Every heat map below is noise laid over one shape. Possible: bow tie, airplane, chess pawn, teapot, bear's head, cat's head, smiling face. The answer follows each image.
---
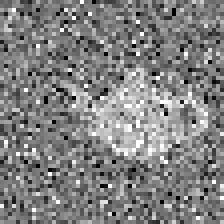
light teapot
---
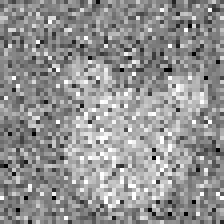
light bear's head
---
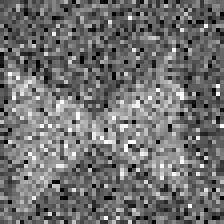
light bow tie
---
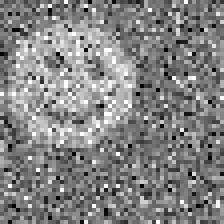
light smiling face
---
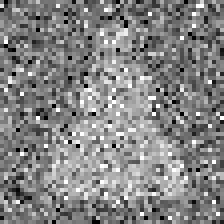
light chess pawn
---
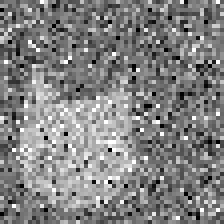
light cat's head
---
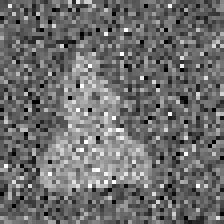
light chess pawn
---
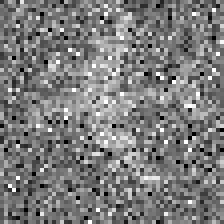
light airplane
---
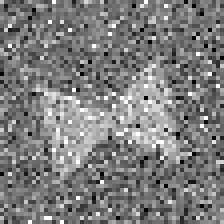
light bow tie
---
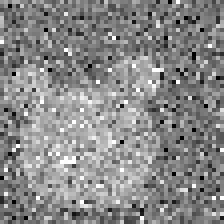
light bear's head
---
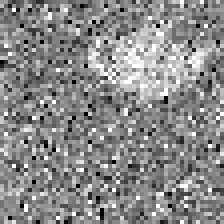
light teapot
